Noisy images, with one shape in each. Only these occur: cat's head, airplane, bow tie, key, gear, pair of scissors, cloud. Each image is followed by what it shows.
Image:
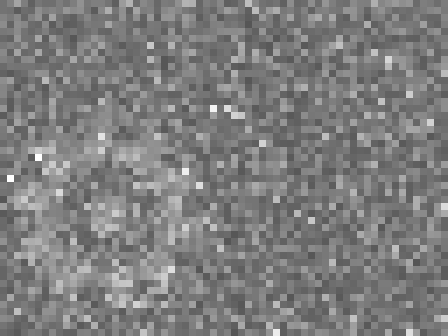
gear
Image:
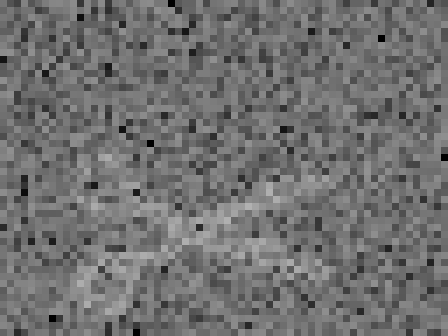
pair of scissors
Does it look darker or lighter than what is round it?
lighter
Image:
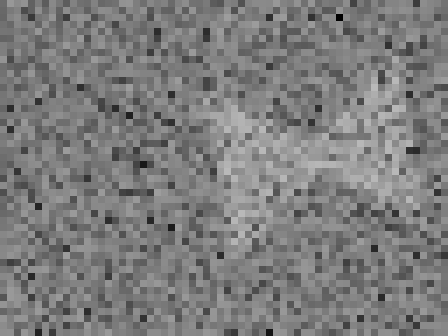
bow tie
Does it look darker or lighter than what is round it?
lighter
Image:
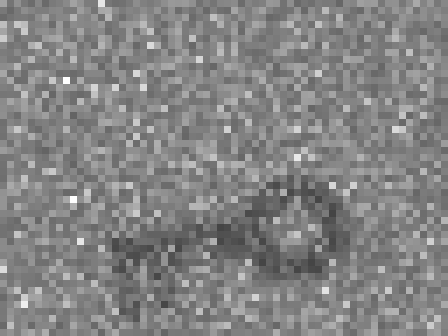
key
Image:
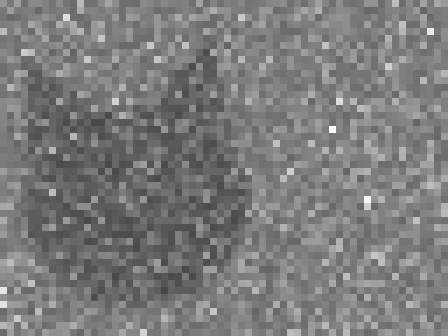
cat's head
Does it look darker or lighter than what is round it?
darker
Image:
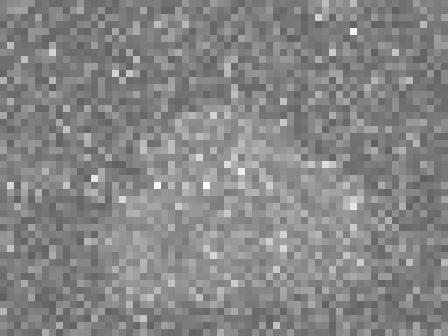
cloud
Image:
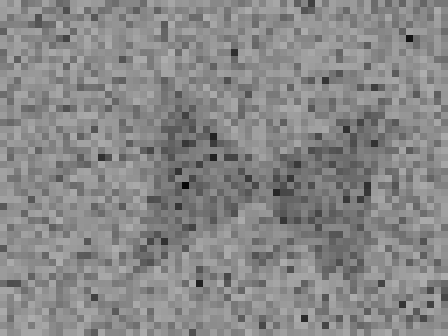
bow tie
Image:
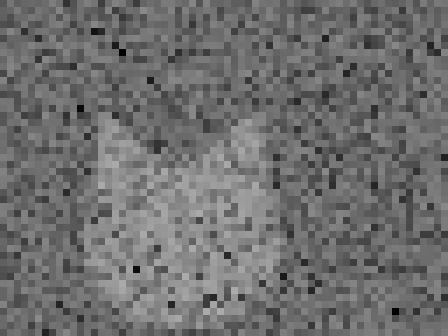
cat's head
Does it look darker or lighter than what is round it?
lighter
